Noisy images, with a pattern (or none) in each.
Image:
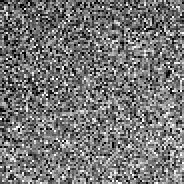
a smooth slope
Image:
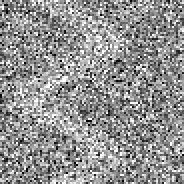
a wavy band
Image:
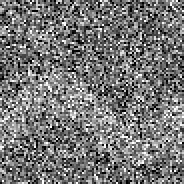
a wavy band
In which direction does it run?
left to right
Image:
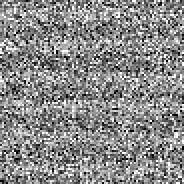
horizontal stripes
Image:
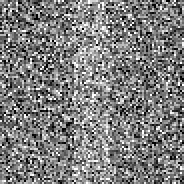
one vertical stripe
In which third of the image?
middle
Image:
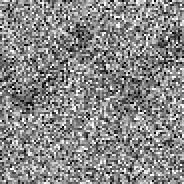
a wavy band
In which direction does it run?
left to right
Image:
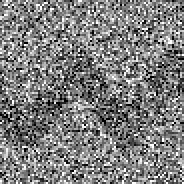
a wavy band
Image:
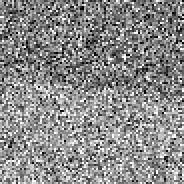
a sharp edge
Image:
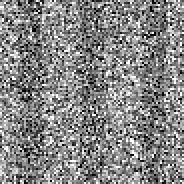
vertical stripes
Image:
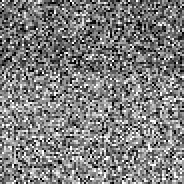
a sharp edge
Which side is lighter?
bottom
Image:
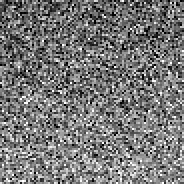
a smooth slope
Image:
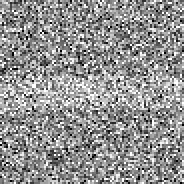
one horizontal stripe
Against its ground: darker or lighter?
lighter
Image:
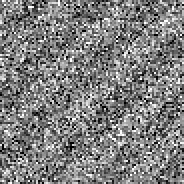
diagonal stripes
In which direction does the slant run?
bottom left to top right
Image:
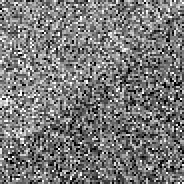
a sharp edge
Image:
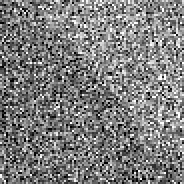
a sharp edge
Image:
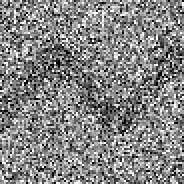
a wavy band
